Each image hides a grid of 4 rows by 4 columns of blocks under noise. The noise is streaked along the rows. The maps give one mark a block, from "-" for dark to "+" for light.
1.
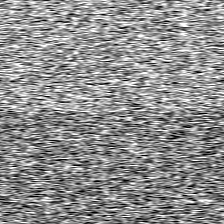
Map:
++++
++++
----
----
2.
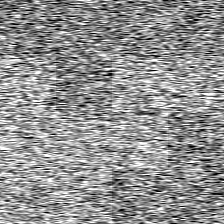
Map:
----
+-++
+++-
++--
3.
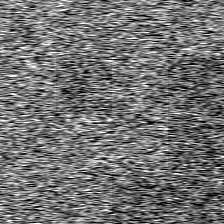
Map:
++++
+-+-
+++-
++--
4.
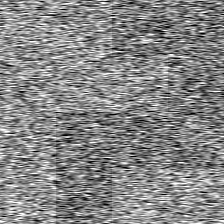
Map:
++--
+++-
+---
+-++
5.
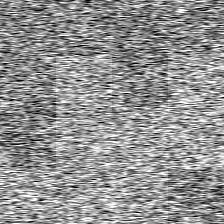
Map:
----
-+-+
-+++
+++-
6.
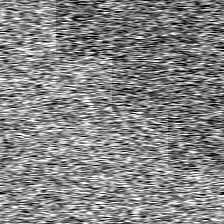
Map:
+---
++--
+++-
++++
